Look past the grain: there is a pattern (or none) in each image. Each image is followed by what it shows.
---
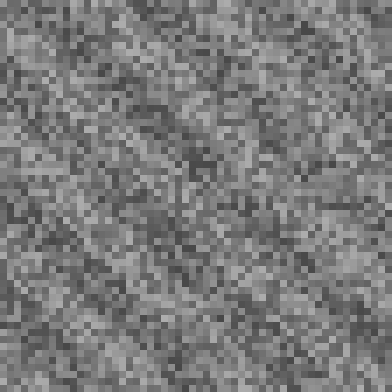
diagonal stripes
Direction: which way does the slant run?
top left to bottom right
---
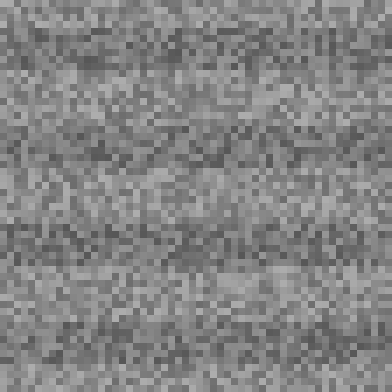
horizontal stripes
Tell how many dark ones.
4
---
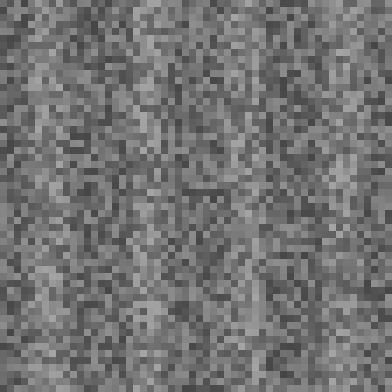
vertical stripes
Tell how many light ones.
4
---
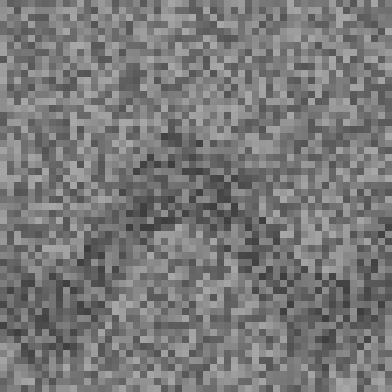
a wavy band
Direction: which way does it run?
left to right
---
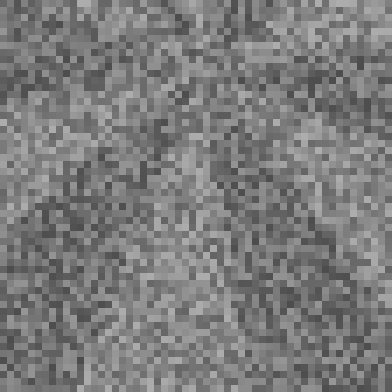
spokes from one point
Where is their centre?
top middle
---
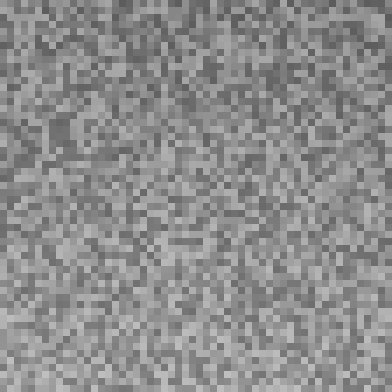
a smooth slope
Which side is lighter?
bottom
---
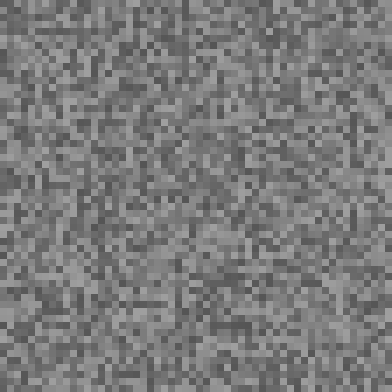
only noise
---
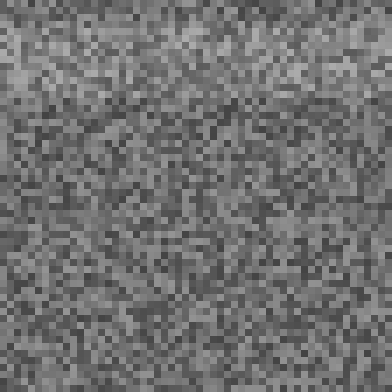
one horizontal stripe
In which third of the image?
top
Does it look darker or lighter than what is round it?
lighter
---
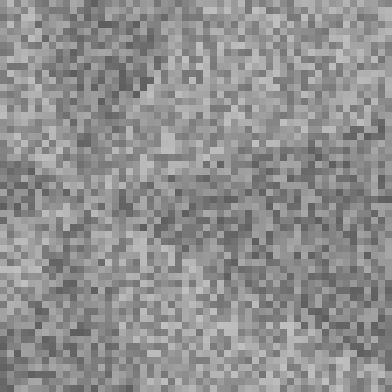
spokes from one point
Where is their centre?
middle left
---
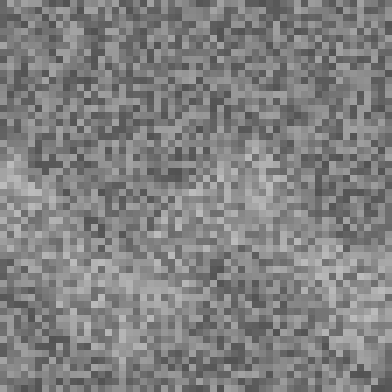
a wavy band
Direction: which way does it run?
left to right
